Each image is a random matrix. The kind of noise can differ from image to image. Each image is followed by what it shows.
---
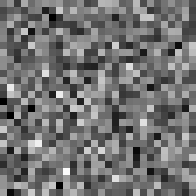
independent entries
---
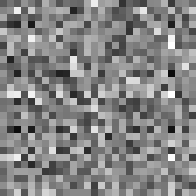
low rank plus noise
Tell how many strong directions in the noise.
one
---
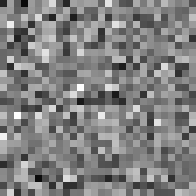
low rank plus noise
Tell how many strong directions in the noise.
three or four
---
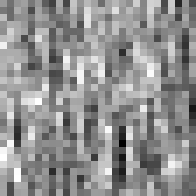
streaked along the columns
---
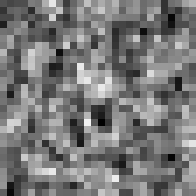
blotchy
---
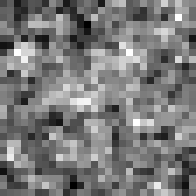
blotchy
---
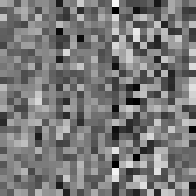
columns of uneven size
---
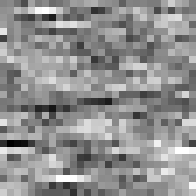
streaked along the rows
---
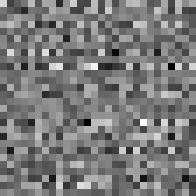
rows of uneven size
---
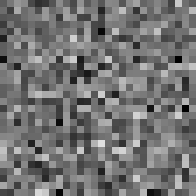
low rank plus noise
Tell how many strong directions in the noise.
five to eight
